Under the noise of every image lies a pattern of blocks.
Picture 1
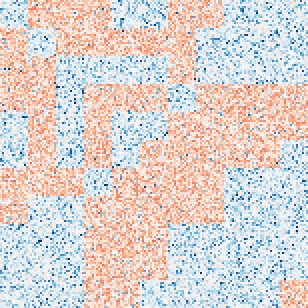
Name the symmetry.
mirrored about the diagonal from the top left
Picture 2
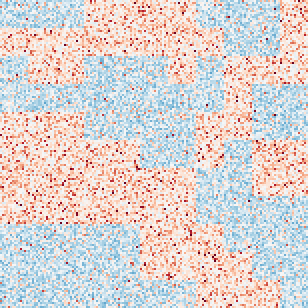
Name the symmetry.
no symmetry
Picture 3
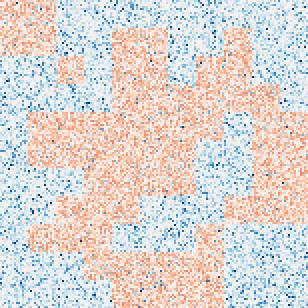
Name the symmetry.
mirrored about the diagonal from the top left
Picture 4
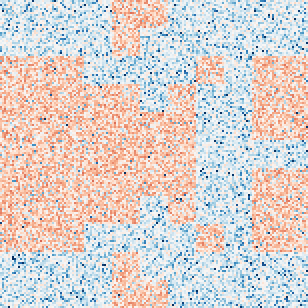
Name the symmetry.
top and bottom mirror each other
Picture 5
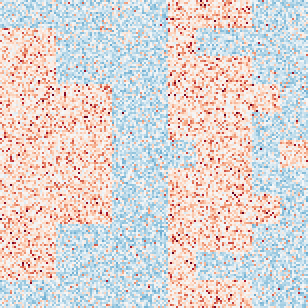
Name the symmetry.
top and bottom mirror each other
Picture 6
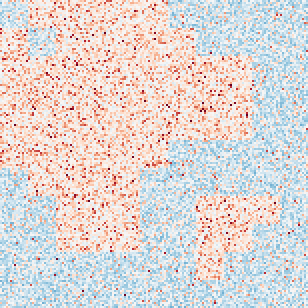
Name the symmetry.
mirrored about the diagonal from the top left
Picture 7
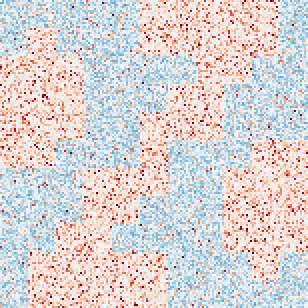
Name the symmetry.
the same after a half turn
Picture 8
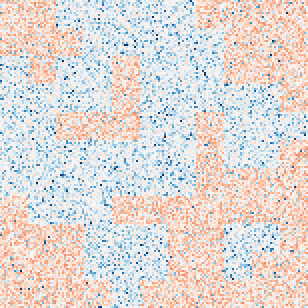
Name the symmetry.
mirrored about the diagonal from the top left
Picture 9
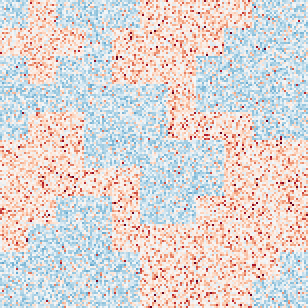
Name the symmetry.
mirrored about the diagonal from the top left
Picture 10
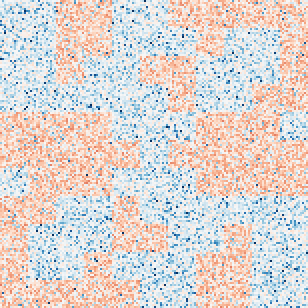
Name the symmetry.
the same after a half turn
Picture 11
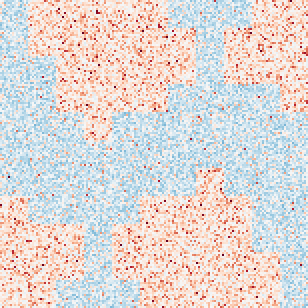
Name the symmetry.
the same after a half turn
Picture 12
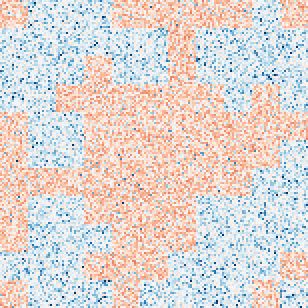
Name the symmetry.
mirrored about the diagonal from the top left
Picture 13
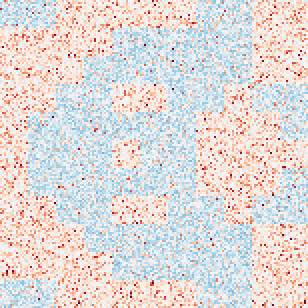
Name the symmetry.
top and bottom mirror each other
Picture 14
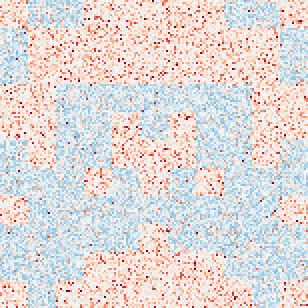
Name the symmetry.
left and right mirror each other
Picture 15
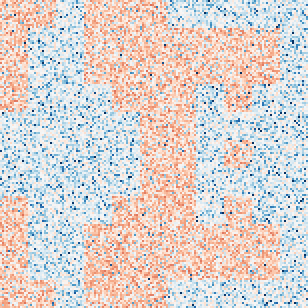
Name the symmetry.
top and bottom mirror each other
